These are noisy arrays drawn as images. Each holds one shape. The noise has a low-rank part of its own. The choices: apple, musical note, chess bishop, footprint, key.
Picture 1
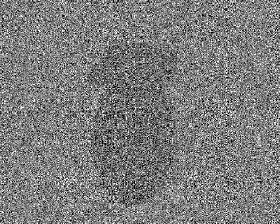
footprint
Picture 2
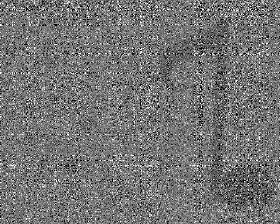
musical note
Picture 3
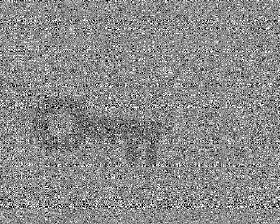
key
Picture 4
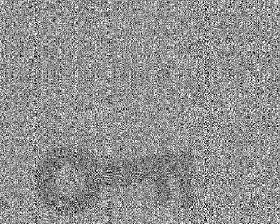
key
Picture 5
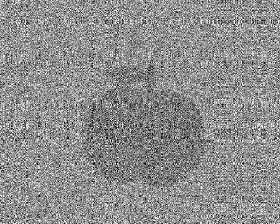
apple
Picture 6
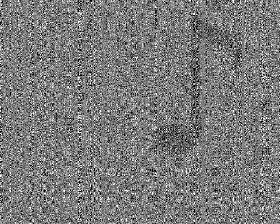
musical note
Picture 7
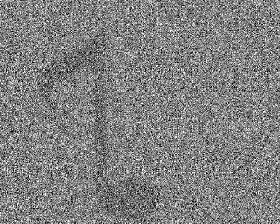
musical note
